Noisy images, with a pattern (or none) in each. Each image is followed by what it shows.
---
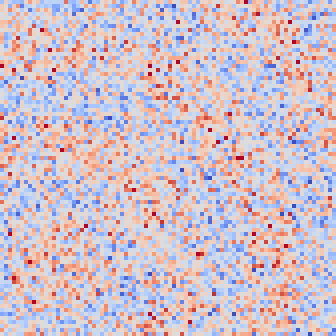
rings round one point
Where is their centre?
bottom left
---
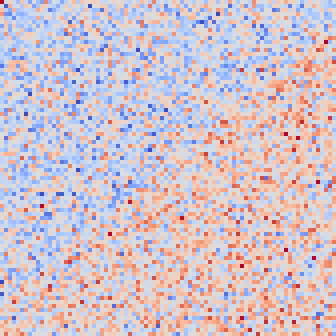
a sharp edge
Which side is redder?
bottom right
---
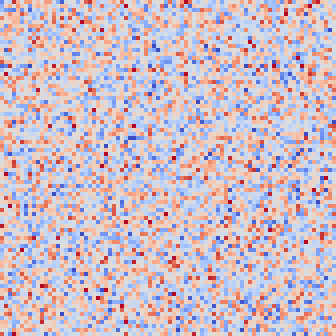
only noise
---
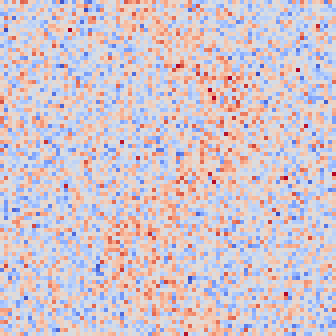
a wavy band
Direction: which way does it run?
top to bottom
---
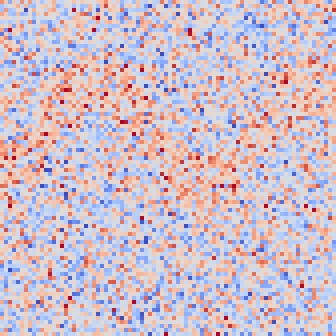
a wavy band
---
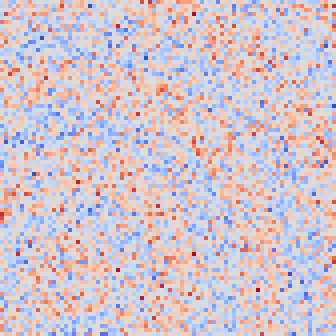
rings round one point
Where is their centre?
bottom left
